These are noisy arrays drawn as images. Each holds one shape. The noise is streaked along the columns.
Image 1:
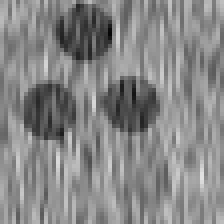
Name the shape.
three dots
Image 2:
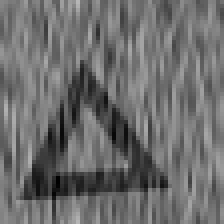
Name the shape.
triangle frame
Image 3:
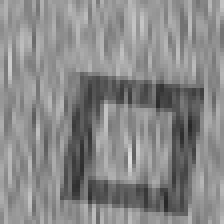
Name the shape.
square frame
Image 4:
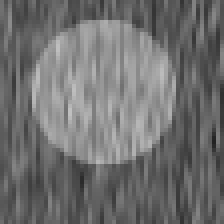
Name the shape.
disc
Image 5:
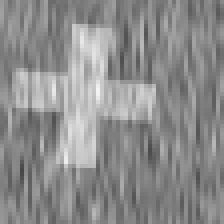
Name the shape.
cross
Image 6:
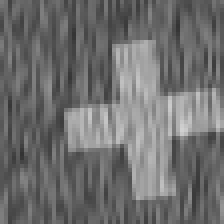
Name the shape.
cross
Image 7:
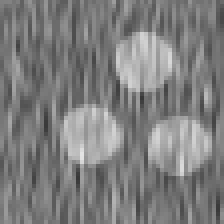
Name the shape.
three dots
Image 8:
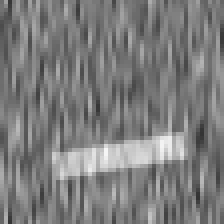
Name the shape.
bar
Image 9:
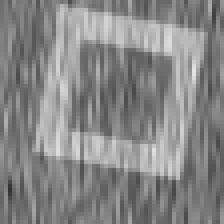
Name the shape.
square frame
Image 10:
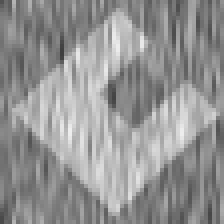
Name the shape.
square with a notch
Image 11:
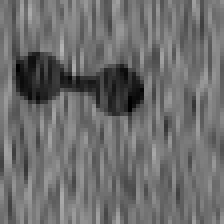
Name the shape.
dumbbell
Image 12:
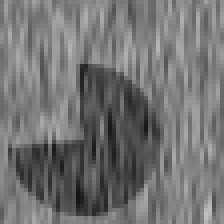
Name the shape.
disc with a wedge cut out
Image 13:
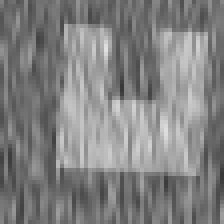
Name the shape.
square with a notch
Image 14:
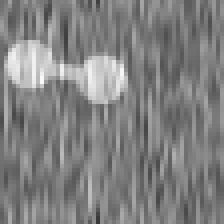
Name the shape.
dumbbell
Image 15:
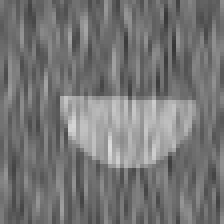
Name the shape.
half disc
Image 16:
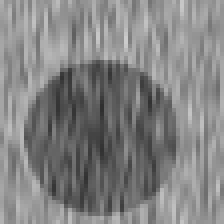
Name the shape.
disc
